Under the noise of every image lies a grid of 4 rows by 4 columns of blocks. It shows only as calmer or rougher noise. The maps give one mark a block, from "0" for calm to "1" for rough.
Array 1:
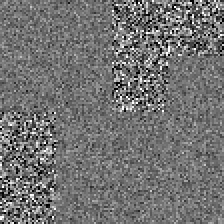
0011
0010
1000
1000
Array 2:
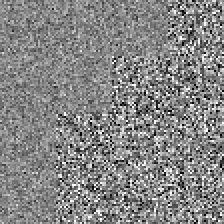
0001
0011
0111
0111
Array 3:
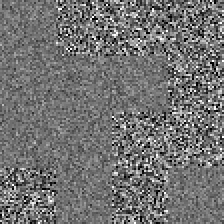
0111
0001
0011
1010
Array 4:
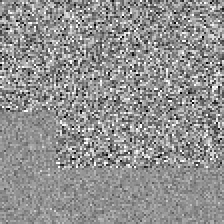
1111
1111
0111
0000
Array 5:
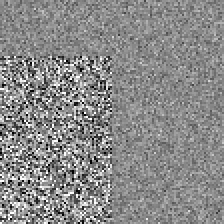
0000
1100
1100
1100
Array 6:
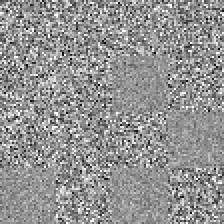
1111
1101
1110
0101
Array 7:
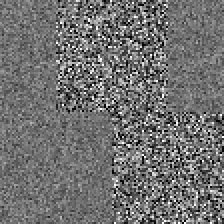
0110
0110
0011
0011
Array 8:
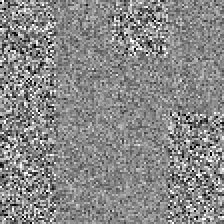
1010
1000
1001
1001
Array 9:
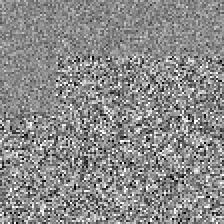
0000
0111
1111
1111
